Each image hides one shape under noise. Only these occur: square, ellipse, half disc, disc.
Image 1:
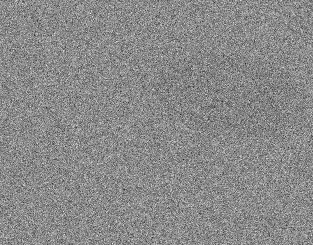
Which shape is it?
ellipse
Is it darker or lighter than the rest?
darker
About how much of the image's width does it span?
half
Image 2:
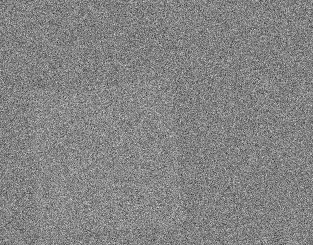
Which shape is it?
square
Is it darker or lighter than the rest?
lighter
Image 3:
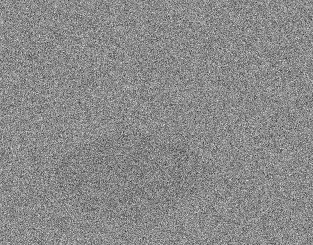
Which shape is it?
ellipse
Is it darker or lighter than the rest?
darker
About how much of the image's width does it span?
half
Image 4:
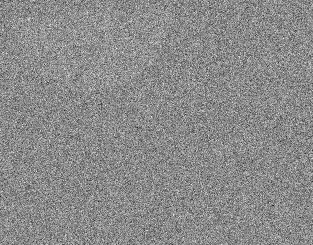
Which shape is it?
half disc
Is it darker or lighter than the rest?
lighter
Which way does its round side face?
down
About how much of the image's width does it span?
half
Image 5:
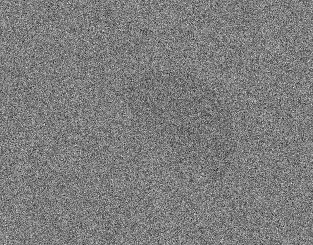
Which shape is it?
half disc
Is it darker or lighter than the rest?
darker
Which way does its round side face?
up and right
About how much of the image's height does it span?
half
